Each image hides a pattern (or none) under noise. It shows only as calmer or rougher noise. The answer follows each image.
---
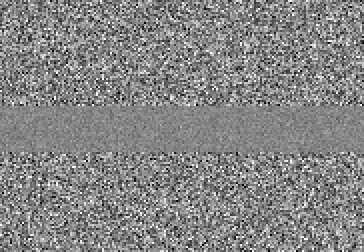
one horizontal stripe
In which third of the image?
middle
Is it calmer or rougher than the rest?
calmer
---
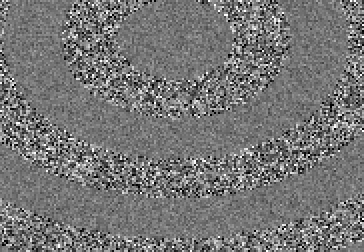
rings round one point
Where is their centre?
top middle
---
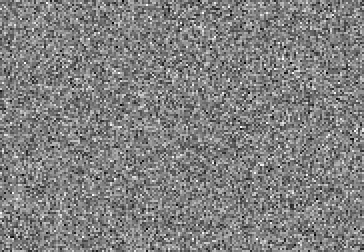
only noise
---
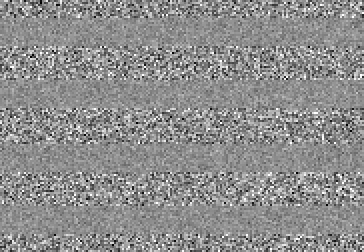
horizontal stripes
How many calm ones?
4
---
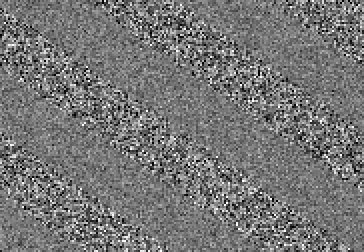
diagonal stripes
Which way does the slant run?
top left to bottom right
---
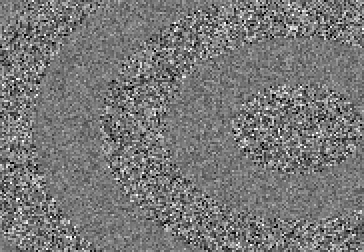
rings round one point
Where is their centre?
middle right
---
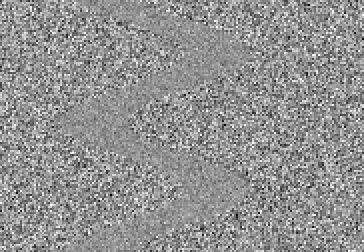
a wavy band
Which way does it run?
top to bottom
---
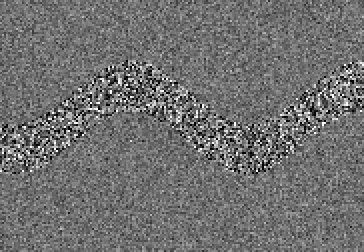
a wavy band
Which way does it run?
left to right
